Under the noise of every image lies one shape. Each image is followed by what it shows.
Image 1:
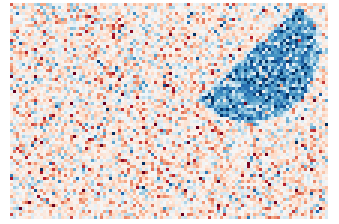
half disc
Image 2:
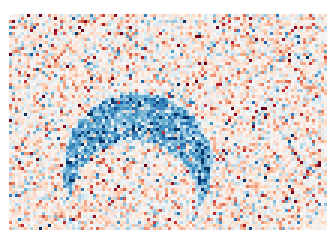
crescent
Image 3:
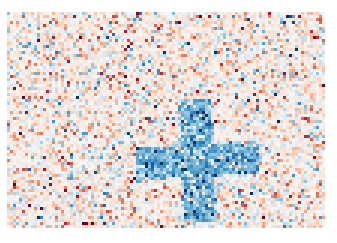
cross
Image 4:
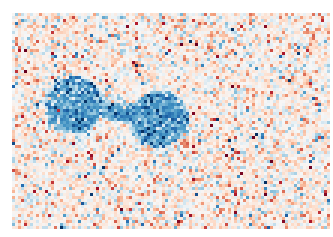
dumbbell
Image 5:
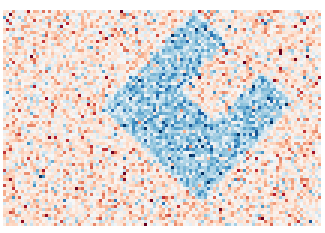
square with a notch
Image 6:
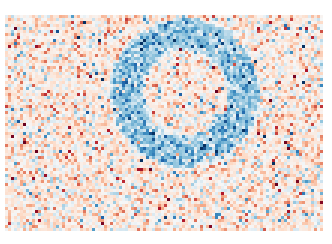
ring
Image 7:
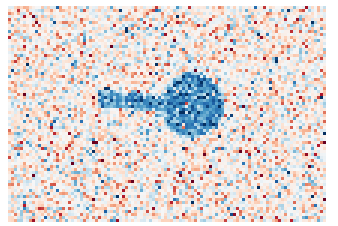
lollipop
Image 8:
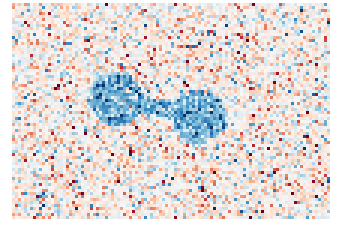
dumbbell
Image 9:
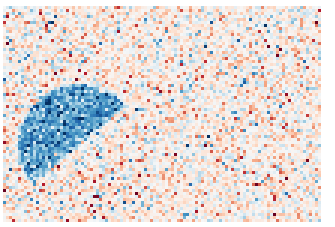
half disc
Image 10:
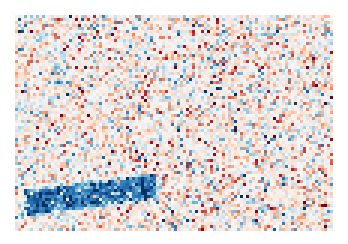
bar
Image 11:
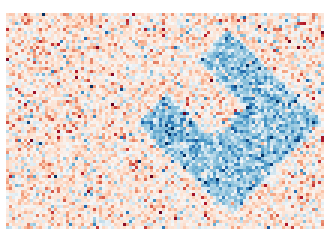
square with a notch
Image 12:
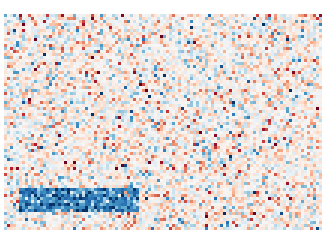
bar
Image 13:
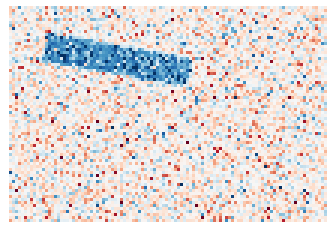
bar
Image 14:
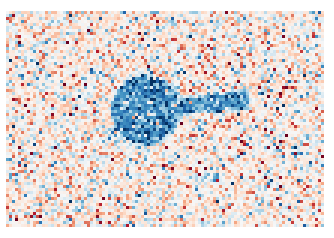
lollipop
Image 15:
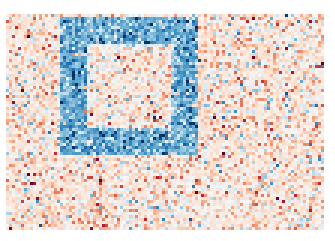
square frame
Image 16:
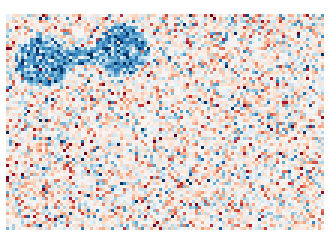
dumbbell
